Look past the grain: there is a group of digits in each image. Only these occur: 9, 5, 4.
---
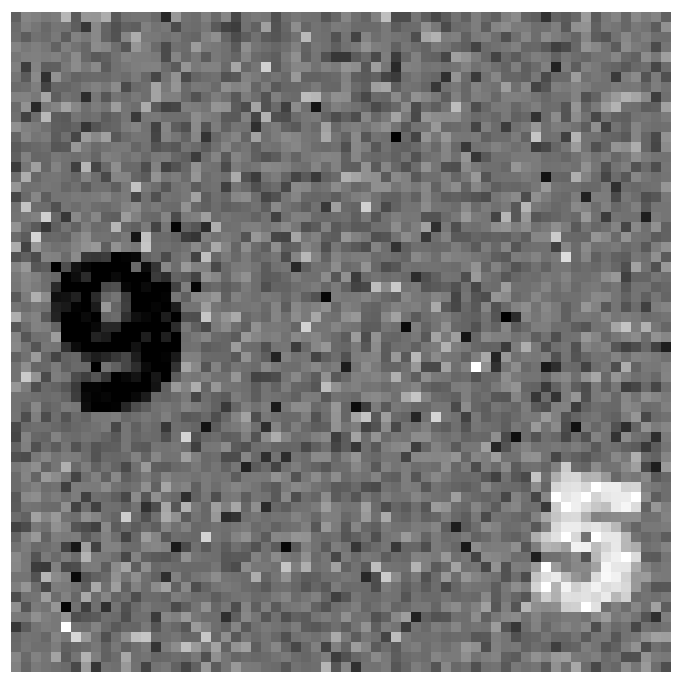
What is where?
middle left: dark 9; bottom right: light 5
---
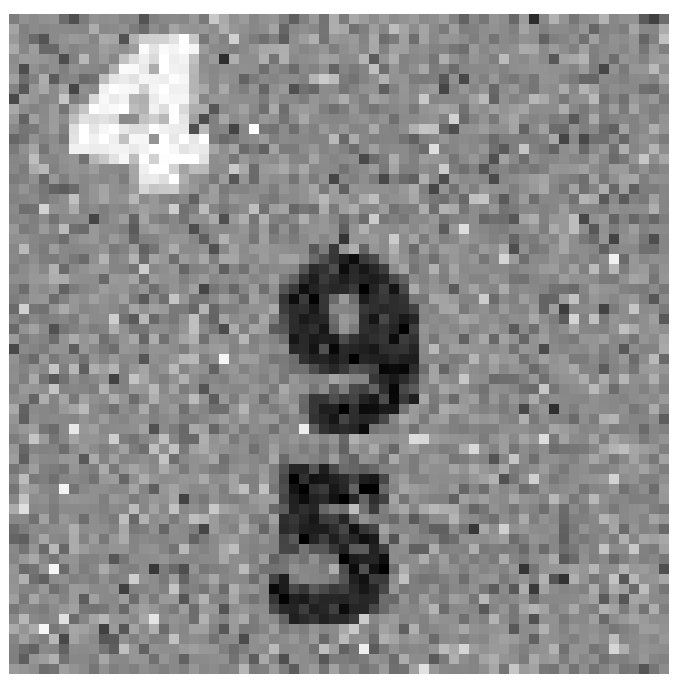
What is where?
top left: light 4; centre: dark 9; bottom middle: dark 5
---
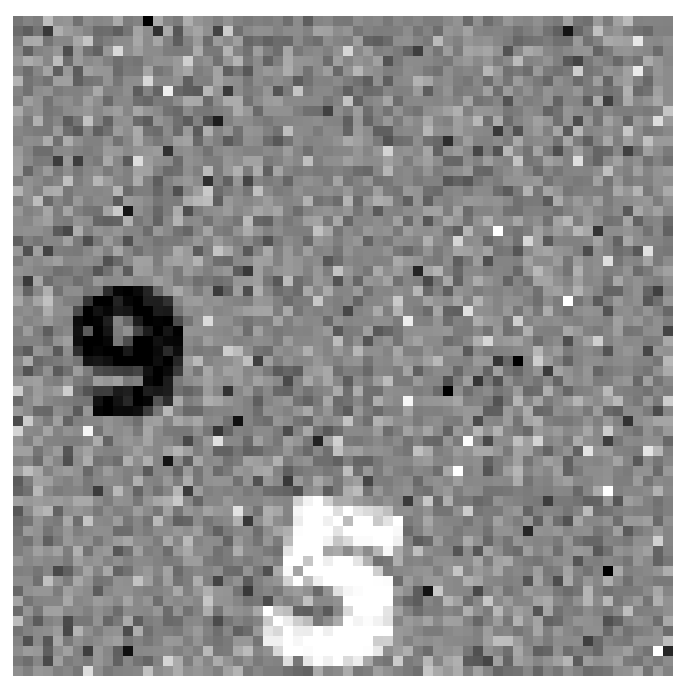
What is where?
middle left: dark 9; bottom middle: light 5
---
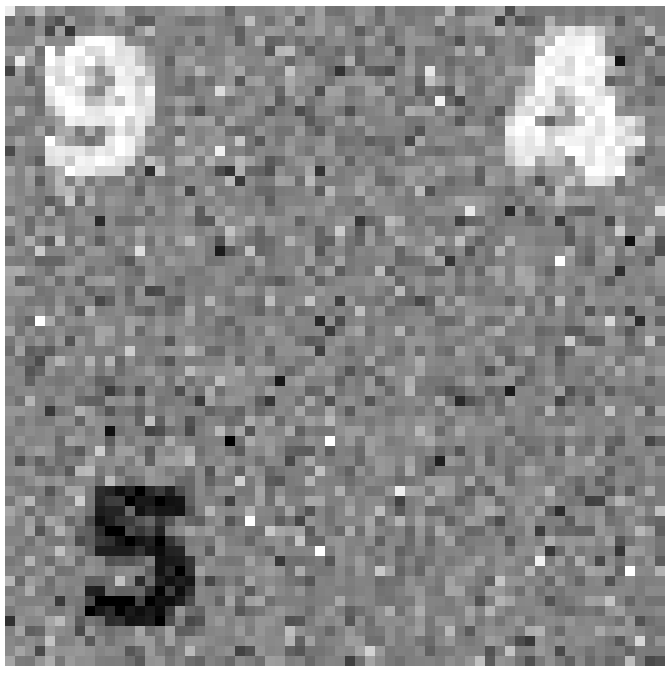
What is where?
top left: light 9; top right: light 4; bottom left: dark 5
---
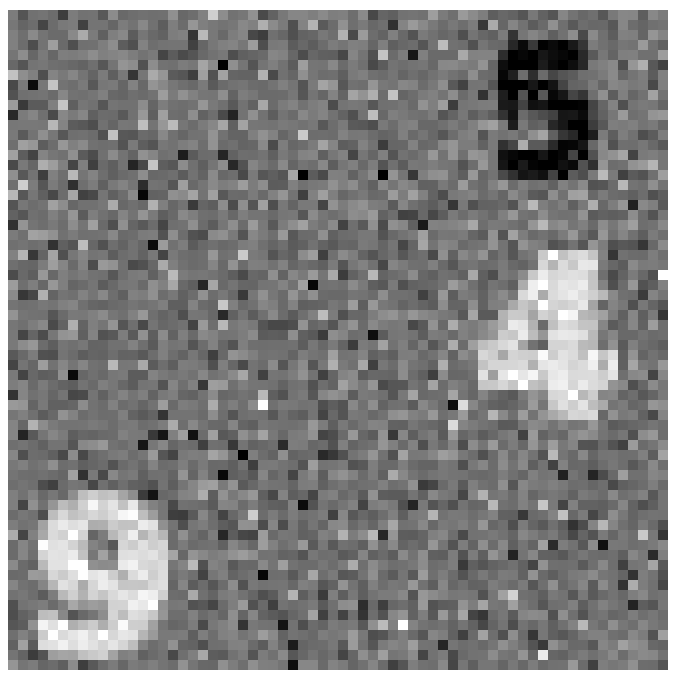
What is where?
top right: dark 5; middle right: light 4; bottom left: light 9
